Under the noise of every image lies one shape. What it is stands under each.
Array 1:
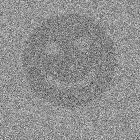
smiling face
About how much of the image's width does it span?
two thirds
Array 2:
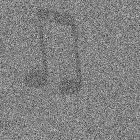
pair of musical notes
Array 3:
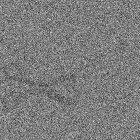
pair of scissors
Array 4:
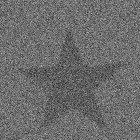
star
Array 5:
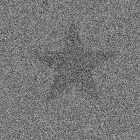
star
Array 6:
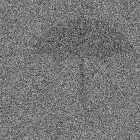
umbrella
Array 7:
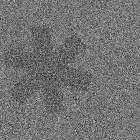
asterisk
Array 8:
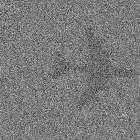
airplane
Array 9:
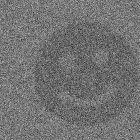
smiling face
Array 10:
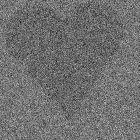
heart
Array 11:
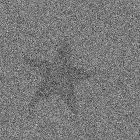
star
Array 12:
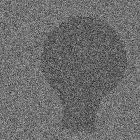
light bulb
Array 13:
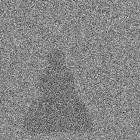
chess pawn
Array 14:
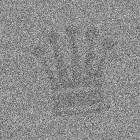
chess queen
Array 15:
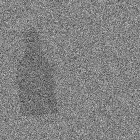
bottle
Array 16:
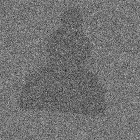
chess pawn
